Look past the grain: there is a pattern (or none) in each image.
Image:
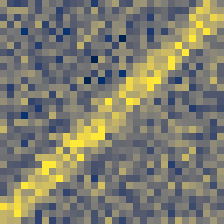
a diagonal band
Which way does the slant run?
bottom left to top right
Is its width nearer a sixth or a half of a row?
a sixth
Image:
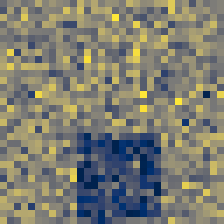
one block
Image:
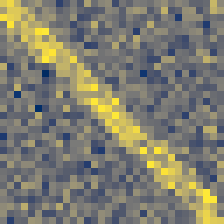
a diagonal band
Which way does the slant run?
top left to bottom right
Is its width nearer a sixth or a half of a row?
a sixth
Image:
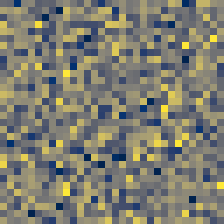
only noise
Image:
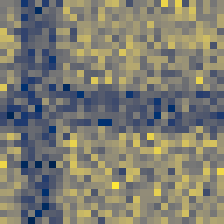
bands of rows crossing bands of columns
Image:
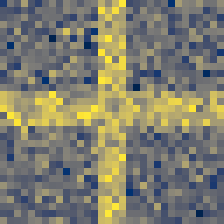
bands of rows crossing bands of columns
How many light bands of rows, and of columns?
1 and 1
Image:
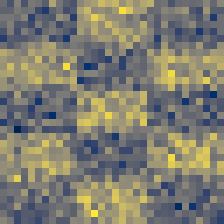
a checkerboard
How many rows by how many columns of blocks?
5 by 3
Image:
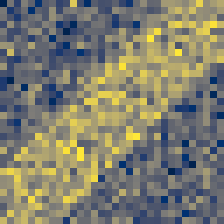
a diagonal band
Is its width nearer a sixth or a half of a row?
a half
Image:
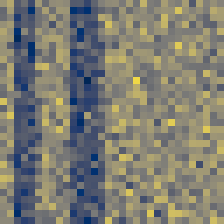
bands of columns
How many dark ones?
2
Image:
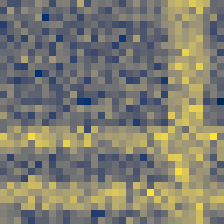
bands of rows crossing bands of columns
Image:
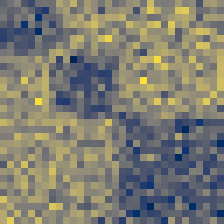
blocks along the diagonal
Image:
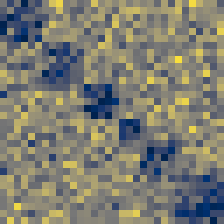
blocks along the diagonal
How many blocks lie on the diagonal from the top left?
6
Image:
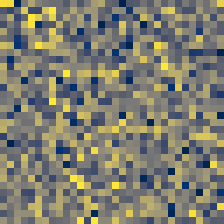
only noise
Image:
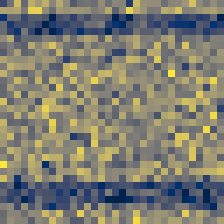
bands of rows
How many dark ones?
2
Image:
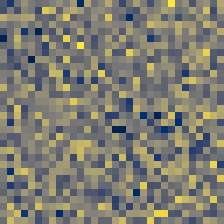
only noise
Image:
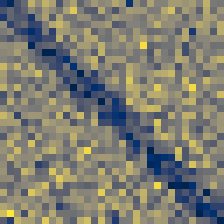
a diagonal band
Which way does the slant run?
top left to bottom right
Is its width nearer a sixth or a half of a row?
a sixth
